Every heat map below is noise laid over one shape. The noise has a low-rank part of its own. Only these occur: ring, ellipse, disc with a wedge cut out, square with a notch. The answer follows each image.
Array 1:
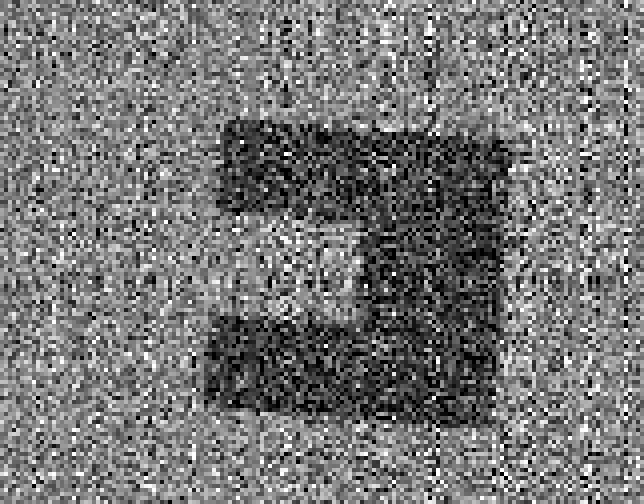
dark square with a notch
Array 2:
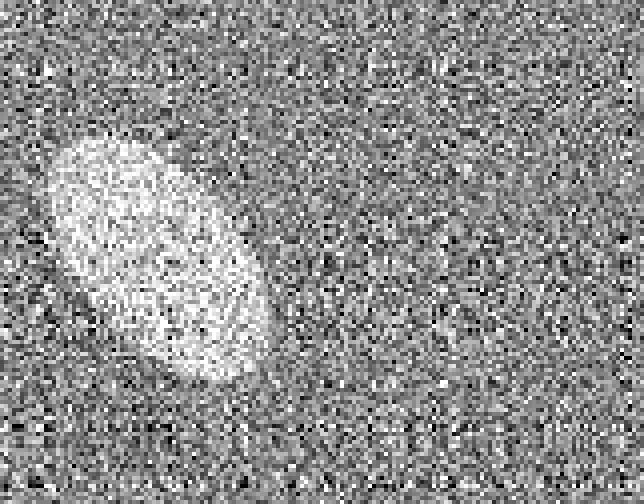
light ellipse
